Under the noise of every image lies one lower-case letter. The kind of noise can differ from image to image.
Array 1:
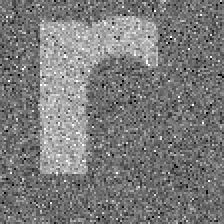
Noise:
heavy tails
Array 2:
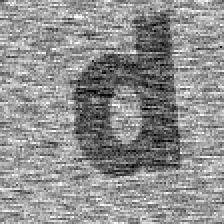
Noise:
streaked along the rows
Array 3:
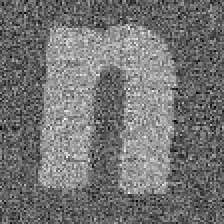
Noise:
low rank plus noise
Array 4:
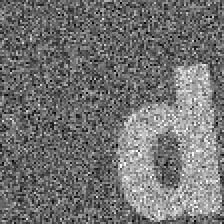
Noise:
independent entries
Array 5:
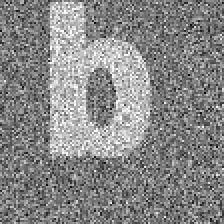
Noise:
low rank plus noise
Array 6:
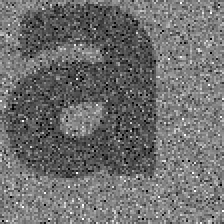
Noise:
heavy tails
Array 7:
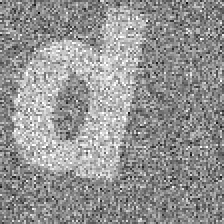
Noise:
low rank plus noise
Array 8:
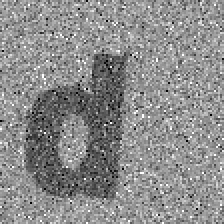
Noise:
heavy tails
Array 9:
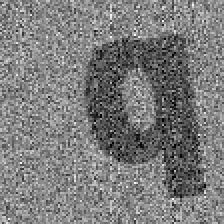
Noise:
columns of uneven size
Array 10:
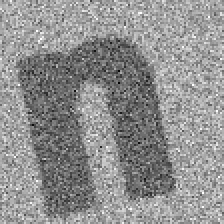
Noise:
independent entries
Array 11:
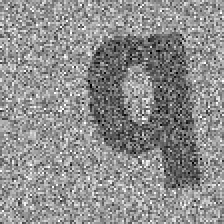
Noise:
low rank plus noise
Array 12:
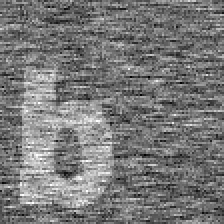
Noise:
streaked along the rows
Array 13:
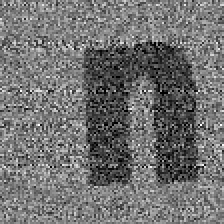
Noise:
rows of uneven size
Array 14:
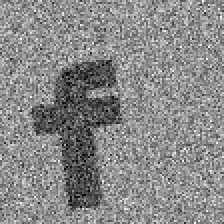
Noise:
independent entries
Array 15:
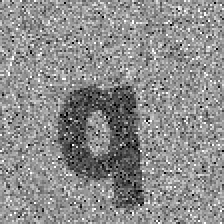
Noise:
heavy tails
